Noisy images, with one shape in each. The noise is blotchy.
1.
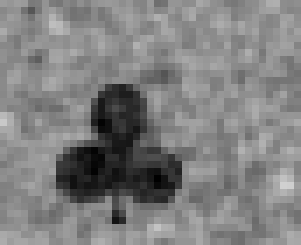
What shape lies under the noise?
club
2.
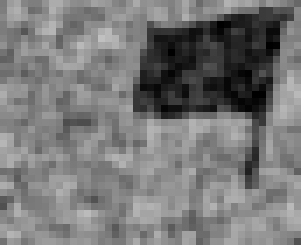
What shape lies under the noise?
flag
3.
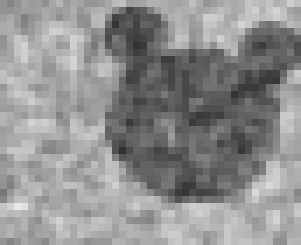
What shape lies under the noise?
bear's head
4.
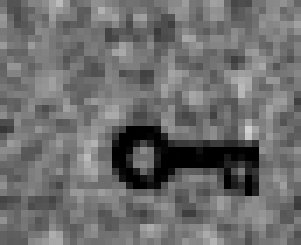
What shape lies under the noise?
key
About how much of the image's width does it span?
half
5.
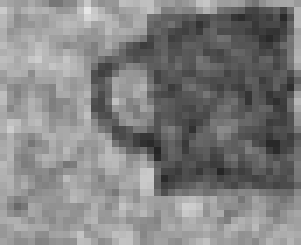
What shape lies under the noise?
cup
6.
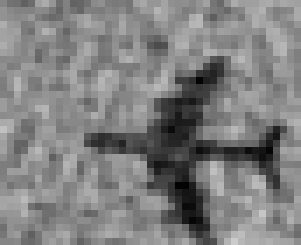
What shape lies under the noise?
airplane
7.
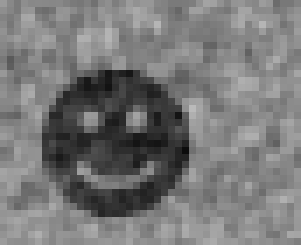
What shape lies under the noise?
smiling face
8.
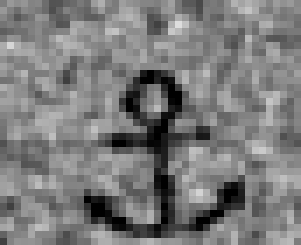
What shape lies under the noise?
anchor
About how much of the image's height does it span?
two thirds
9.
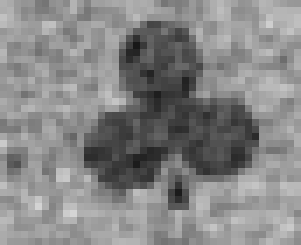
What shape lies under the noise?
club
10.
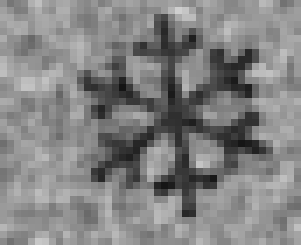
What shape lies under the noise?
snowflake
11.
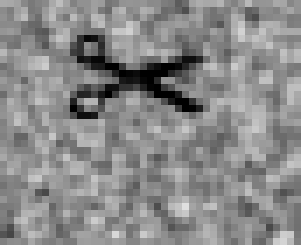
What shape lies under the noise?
pair of scissors
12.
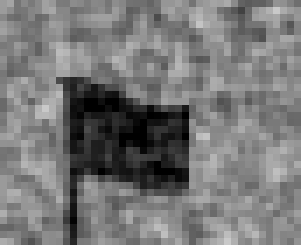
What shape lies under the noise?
flag
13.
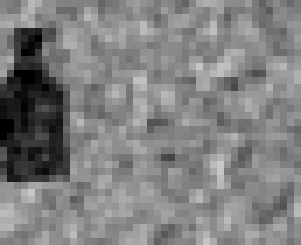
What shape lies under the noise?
bottle
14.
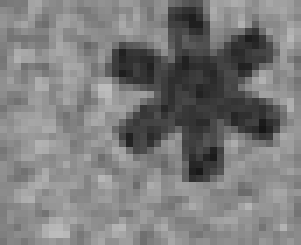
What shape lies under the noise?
asterisk
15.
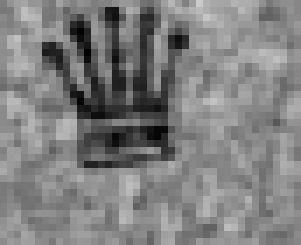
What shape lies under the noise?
chess queen
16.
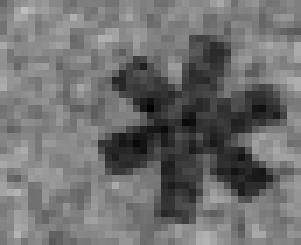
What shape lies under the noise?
asterisk
